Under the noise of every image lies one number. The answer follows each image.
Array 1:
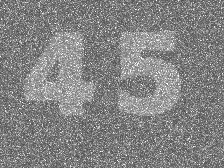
45
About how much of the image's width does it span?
two thirds
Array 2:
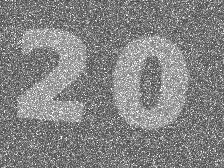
20
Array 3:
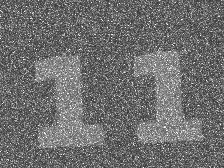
11
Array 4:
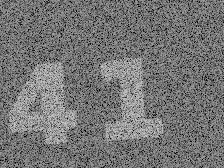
41
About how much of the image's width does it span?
two thirds
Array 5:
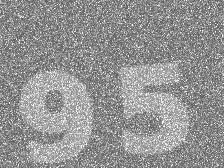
95
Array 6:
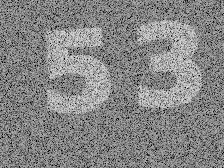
53
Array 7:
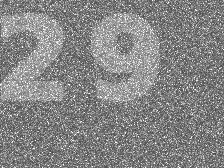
29
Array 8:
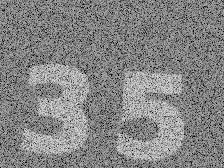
35
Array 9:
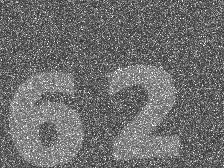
62
